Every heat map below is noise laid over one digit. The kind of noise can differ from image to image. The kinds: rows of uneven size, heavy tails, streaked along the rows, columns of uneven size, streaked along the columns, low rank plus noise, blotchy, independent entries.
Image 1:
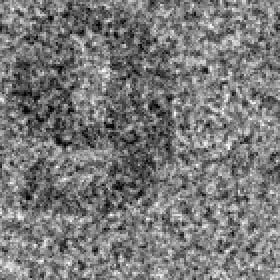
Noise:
blotchy
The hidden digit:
9
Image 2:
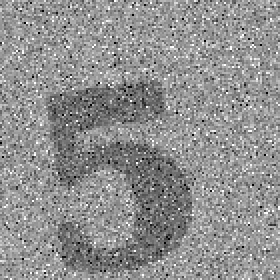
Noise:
heavy tails
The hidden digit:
5
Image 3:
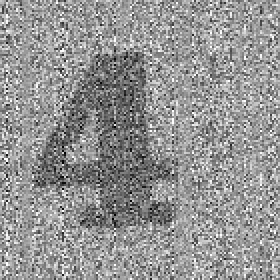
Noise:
columns of uneven size
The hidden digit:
4
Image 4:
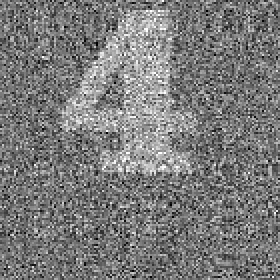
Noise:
low rank plus noise
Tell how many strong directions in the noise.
two
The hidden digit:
4
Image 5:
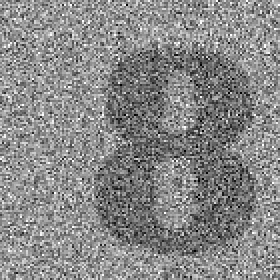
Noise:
low rank plus noise
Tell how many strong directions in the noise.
three or four
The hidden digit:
8
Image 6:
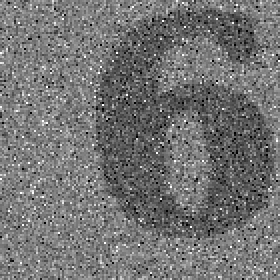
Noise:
heavy tails
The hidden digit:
6
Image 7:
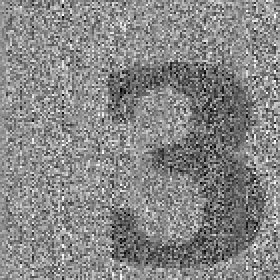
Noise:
columns of uneven size
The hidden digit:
3
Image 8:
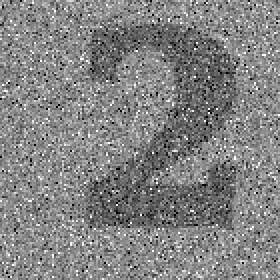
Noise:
heavy tails
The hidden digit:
2
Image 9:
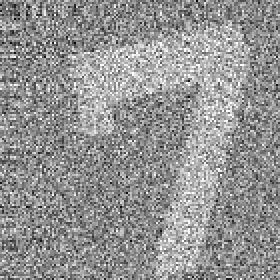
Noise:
low rank plus noise
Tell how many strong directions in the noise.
one
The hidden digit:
7
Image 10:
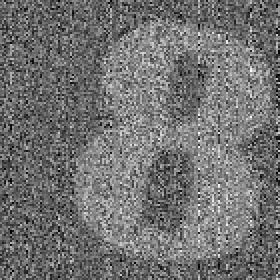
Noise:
columns of uneven size
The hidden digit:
8
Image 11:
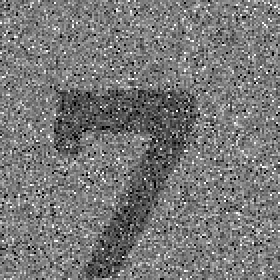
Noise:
heavy tails
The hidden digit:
7
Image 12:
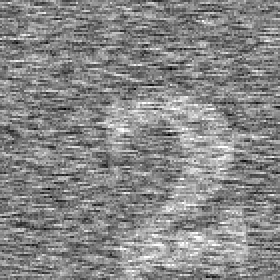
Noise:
streaked along the rows
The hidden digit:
2
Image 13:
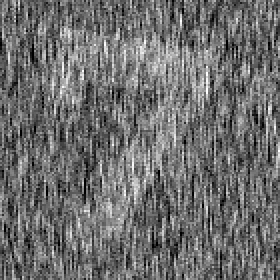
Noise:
streaked along the columns
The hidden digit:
7
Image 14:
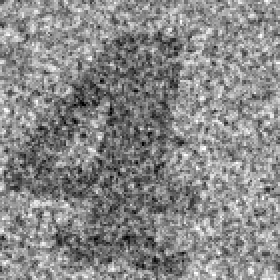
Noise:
blotchy
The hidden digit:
4
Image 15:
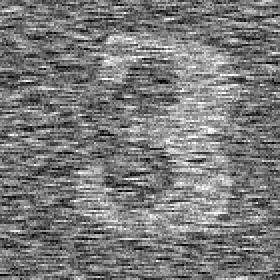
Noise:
streaked along the rows
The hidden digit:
3
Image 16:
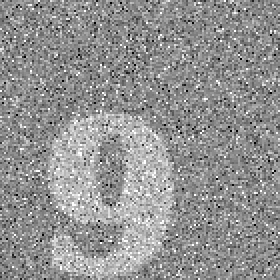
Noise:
heavy tails
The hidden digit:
9
